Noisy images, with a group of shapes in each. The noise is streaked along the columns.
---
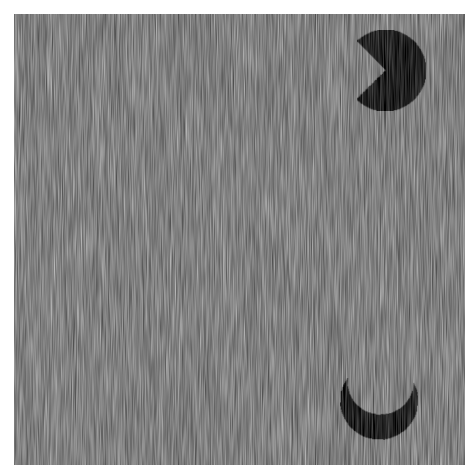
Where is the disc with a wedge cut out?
top right
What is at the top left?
nothing
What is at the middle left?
nothing
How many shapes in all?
2
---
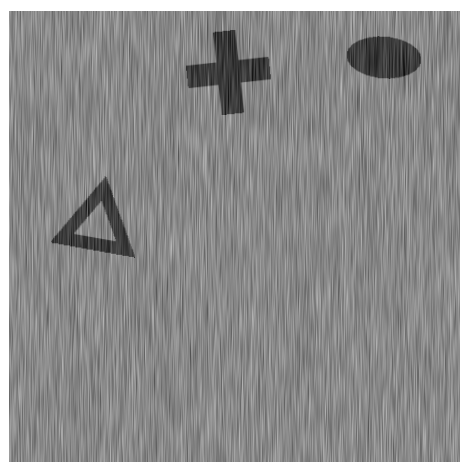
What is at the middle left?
triangle frame
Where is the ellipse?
top right
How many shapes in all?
3
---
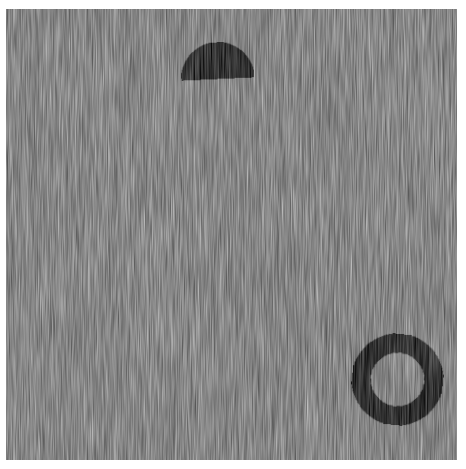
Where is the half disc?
top middle
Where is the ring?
bottom right
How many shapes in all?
2
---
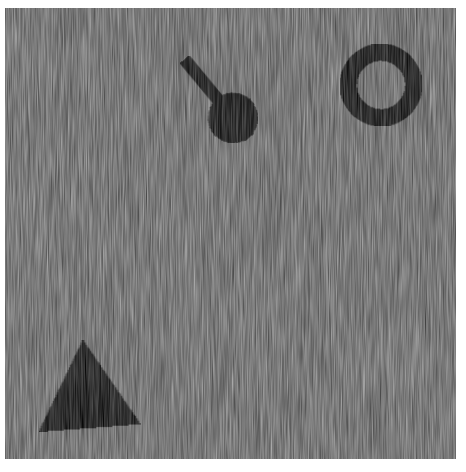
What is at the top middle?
lollipop
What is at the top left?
nothing
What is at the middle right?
nothing
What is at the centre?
nothing
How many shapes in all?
3
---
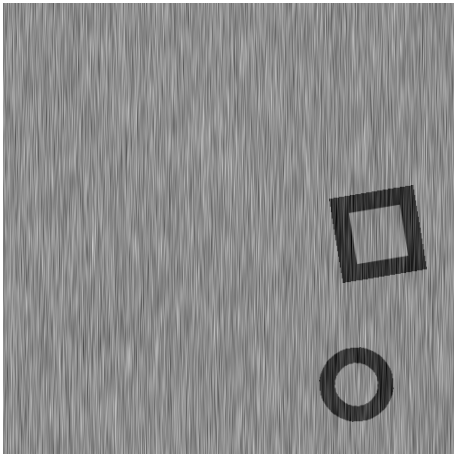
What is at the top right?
nothing
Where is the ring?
bottom right
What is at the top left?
nothing
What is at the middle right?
square frame
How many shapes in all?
2
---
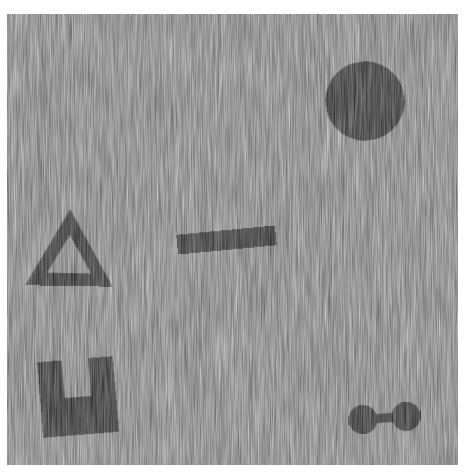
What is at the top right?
disc
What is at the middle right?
nothing
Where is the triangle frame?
middle left
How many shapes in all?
5
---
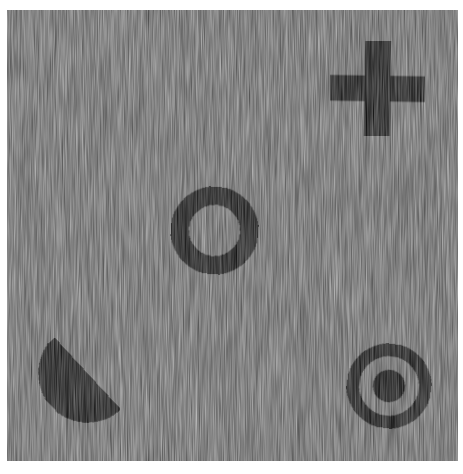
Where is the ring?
centre
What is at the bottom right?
bullseye
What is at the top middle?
nothing
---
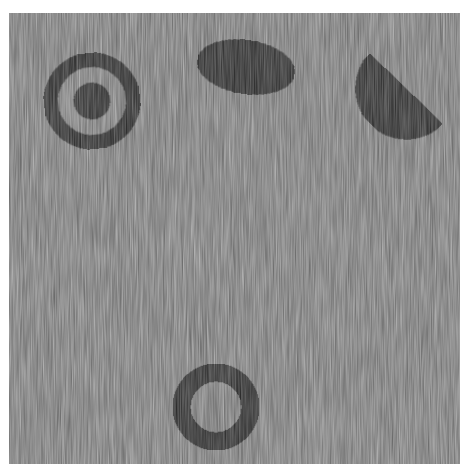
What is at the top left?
bullseye
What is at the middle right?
nothing
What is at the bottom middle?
ring
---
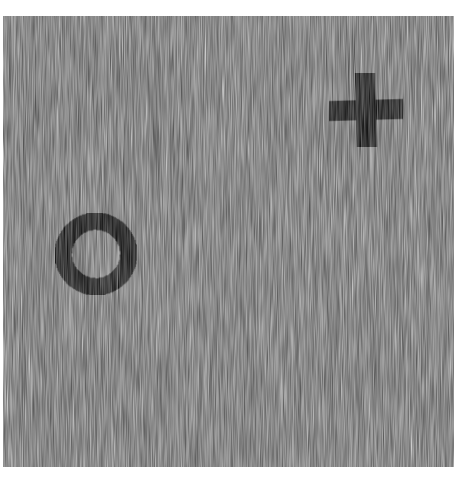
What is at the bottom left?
nothing
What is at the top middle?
nothing
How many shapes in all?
2
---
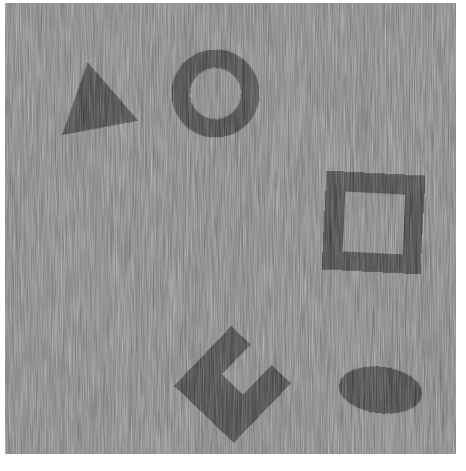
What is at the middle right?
square frame
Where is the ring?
top middle
